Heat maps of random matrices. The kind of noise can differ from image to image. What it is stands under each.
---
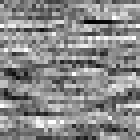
streaked along the rows
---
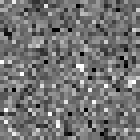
heavy tails
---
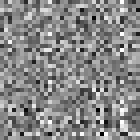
low rank plus noise
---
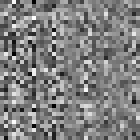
columns of uneven size
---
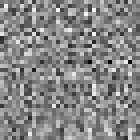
low rank plus noise
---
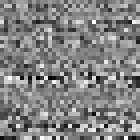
rows of uneven size
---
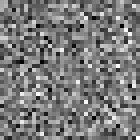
independent entries
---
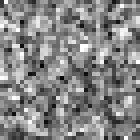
blotchy
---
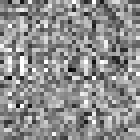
low rank plus noise
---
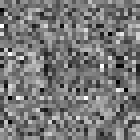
low rank plus noise
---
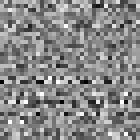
rows of uneven size
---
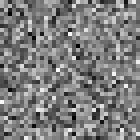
independent entries
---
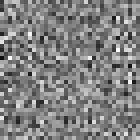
low rank plus noise
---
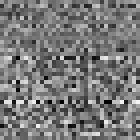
rows of uneven size
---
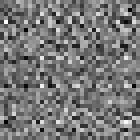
low rank plus noise
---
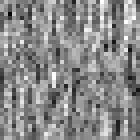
streaked along the columns
